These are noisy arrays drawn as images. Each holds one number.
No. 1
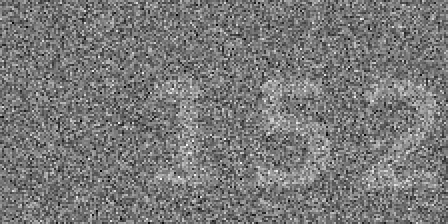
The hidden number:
152
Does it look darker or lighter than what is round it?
lighter
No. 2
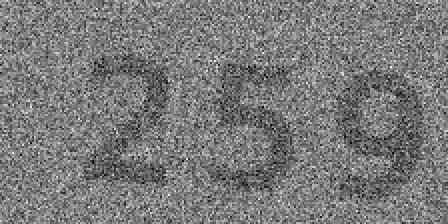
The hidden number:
259
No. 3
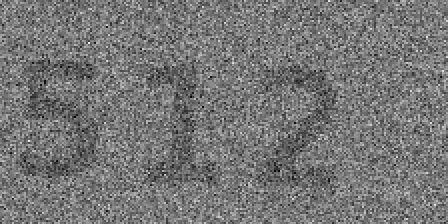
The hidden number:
512
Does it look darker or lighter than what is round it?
darker
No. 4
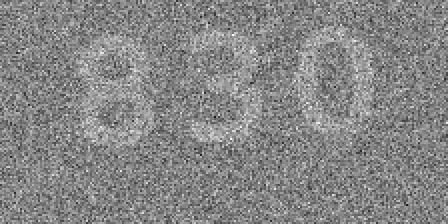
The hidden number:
830
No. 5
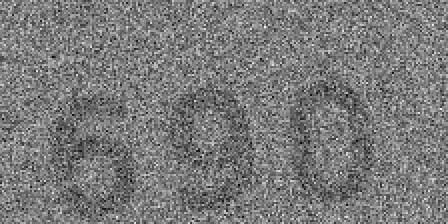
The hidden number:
690
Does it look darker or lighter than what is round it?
darker
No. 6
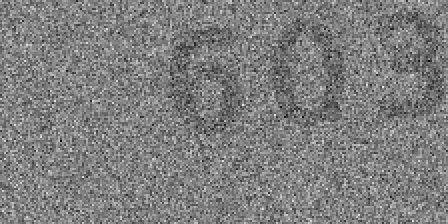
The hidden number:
603
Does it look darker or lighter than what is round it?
darker
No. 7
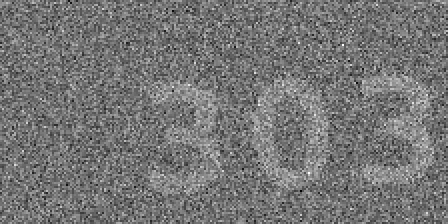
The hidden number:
303
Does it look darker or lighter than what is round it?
lighter
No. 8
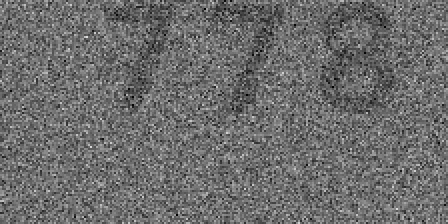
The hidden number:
778
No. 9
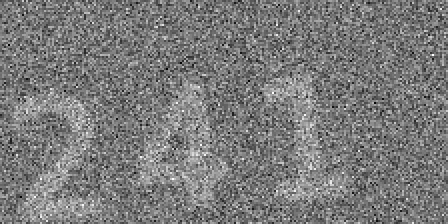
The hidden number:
241
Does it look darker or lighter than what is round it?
lighter
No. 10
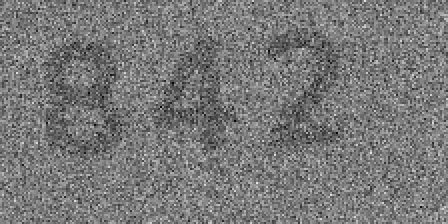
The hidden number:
842
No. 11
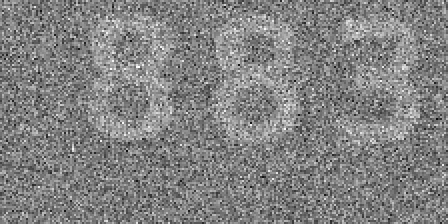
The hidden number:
883
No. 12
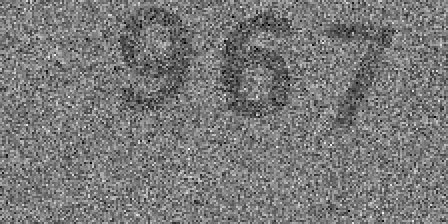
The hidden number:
967
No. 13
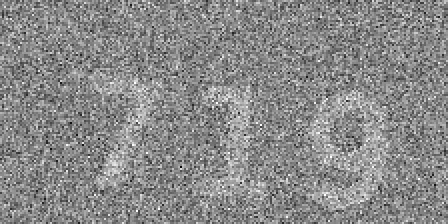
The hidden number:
719
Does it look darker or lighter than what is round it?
lighter
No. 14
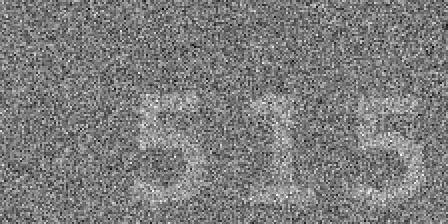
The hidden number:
515
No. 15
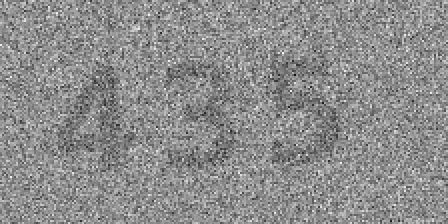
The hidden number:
435
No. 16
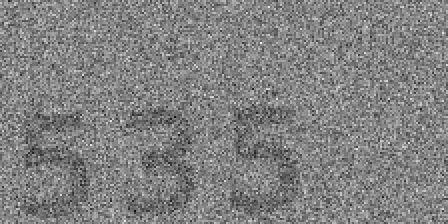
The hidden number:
535
